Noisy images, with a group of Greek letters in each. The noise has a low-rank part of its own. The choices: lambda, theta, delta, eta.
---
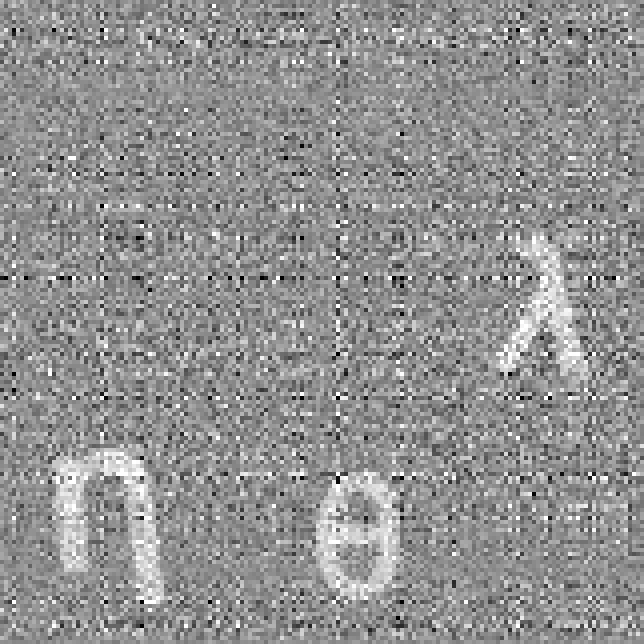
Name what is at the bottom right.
nothing
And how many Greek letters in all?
3
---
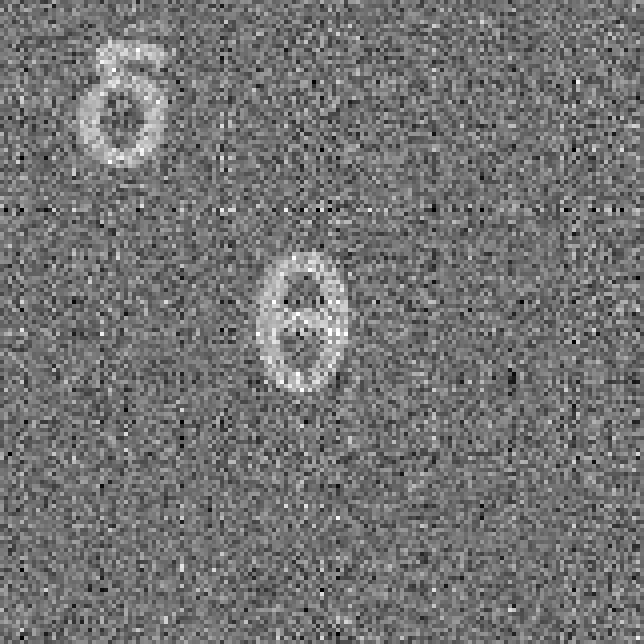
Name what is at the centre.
theta
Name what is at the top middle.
nothing
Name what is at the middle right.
nothing
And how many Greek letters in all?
2
